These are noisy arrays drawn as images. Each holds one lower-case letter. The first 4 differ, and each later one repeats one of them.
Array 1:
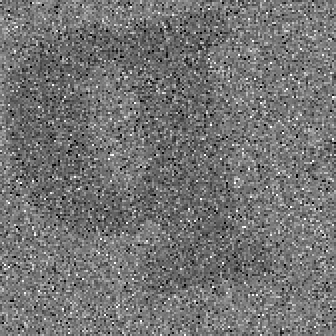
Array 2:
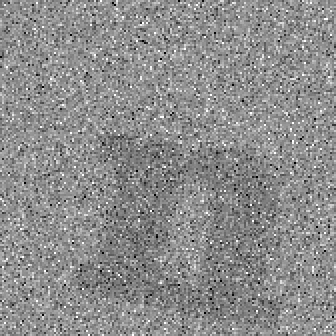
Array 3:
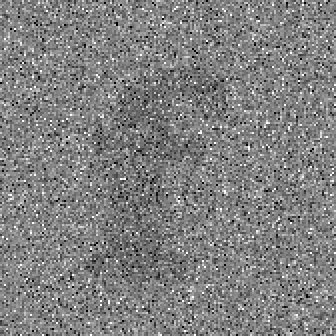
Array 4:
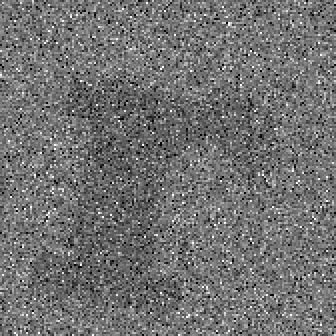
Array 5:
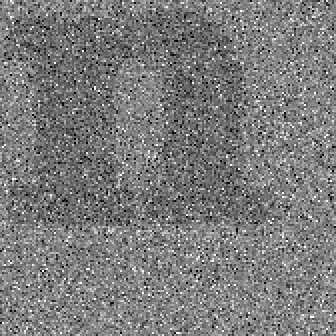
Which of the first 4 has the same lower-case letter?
2
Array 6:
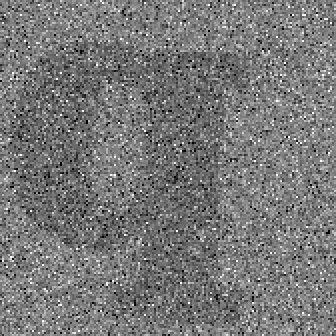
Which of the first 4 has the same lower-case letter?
1
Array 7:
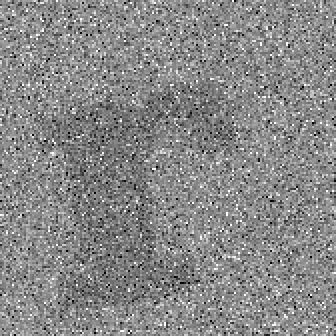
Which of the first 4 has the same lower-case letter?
4
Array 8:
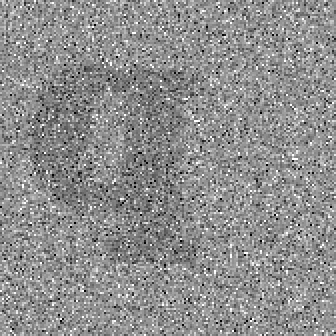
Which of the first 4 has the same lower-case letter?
1
